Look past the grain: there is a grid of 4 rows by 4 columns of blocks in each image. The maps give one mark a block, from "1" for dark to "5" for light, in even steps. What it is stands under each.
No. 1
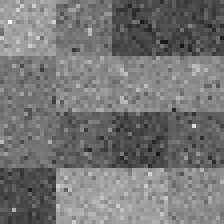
5311
3444
3212
1554
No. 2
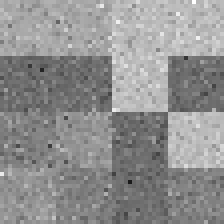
4455
1151
2315
3212
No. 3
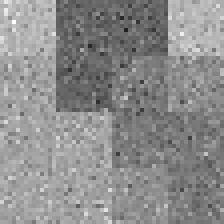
5115
4123
4422
4432
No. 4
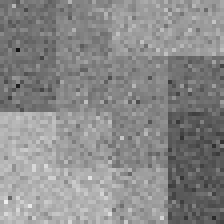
2344
2332
5431
5541
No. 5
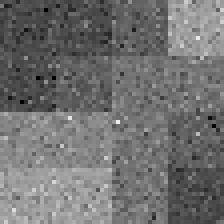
1125
1233
4432
5531
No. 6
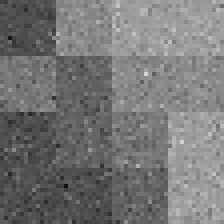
1455
3244
1235
1125
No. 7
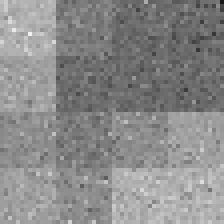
5211
4111
3234
4355
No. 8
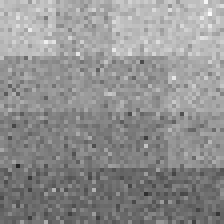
5455
3334
2223
1111
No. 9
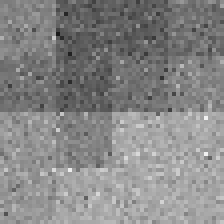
3112
2123
4355
4555
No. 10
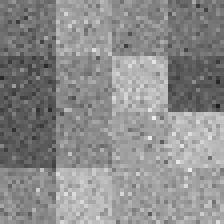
2432
1351
1345
3544
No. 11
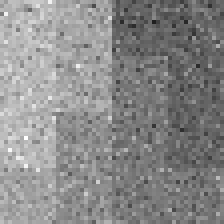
5411
5421
5321
4322
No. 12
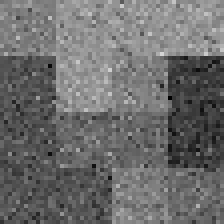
4555
2541
2331
2243
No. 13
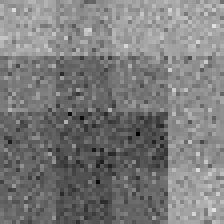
5455
3234
2114
2125
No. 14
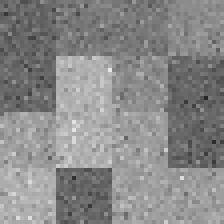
1223
1531
4541
5144
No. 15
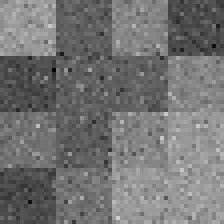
5241
1224
3245
1355
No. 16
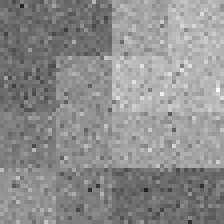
1145
1355
2344
3211
